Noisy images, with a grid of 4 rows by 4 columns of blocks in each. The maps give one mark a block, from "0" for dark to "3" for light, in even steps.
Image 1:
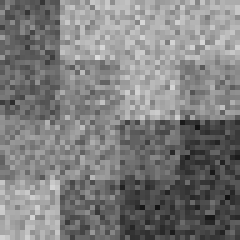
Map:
1 3 3 3
1 2 3 2
2 2 1 0
3 1 0 0
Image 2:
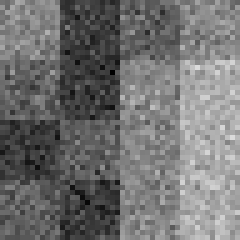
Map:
2 0 1 2
1 0 2 3
0 1 2 3
1 0 2 3
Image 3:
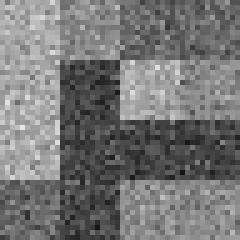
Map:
3 2 1 1
3 0 3 2
3 0 0 0
1 0 2 2
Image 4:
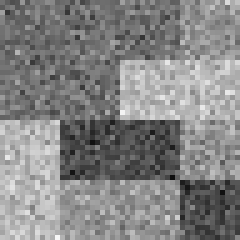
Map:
1 1 1 2
1 1 3 3
3 0 0 2
3 2 2 0
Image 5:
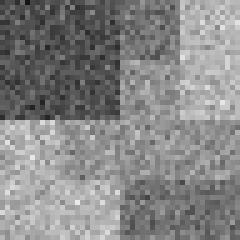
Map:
0 0 1 3
0 0 2 3
3 2 2 2
3 3 1 1
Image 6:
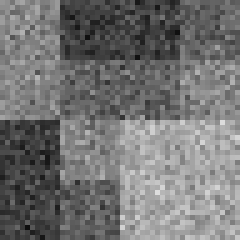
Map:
2 0 0 1
2 1 1 2
0 2 3 3
0 1 3 3
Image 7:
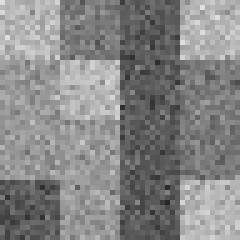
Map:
3 1 0 3
2 3 0 1
2 2 0 1
0 2 0 3
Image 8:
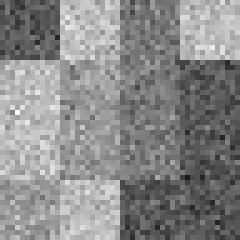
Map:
0 3 1 3
3 2 1 0
3 2 1 0
2 3 0 0
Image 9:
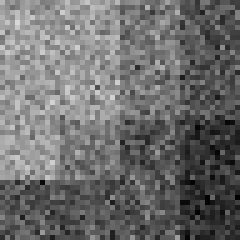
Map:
3 3 2 1
3 3 2 1
3 2 1 0
1 1 1 0
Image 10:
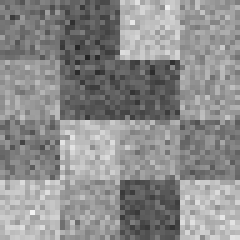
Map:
1 0 3 2
2 0 0 2
1 3 2 1
3 2 0 3
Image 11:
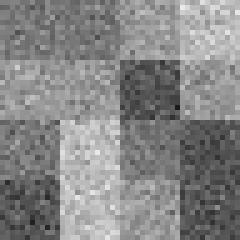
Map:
1 1 2 3
2 2 0 2
1 3 1 0
0 3 2 0
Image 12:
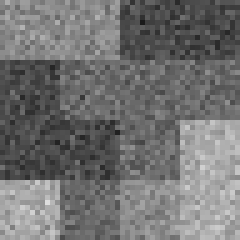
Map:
2 2 0 0
0 1 1 1
0 0 1 3
3 1 2 3
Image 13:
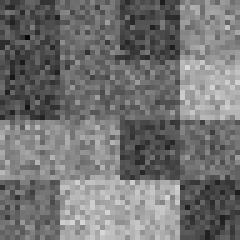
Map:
0 1 0 2
0 1 1 3
2 2 0 1
1 3 3 0
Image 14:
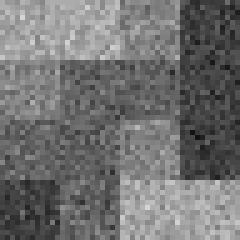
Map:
3 3 2 0
2 1 1 0
1 1 2 0
0 1 3 3
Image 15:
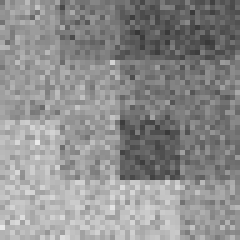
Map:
2 1 0 0
2 2 1 1
3 2 0 1
3 3 3 2
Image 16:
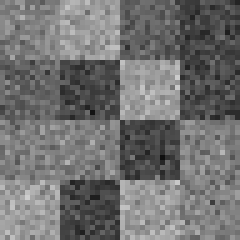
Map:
2 3 1 0
1 0 3 0
2 2 0 2
3 0 3 2
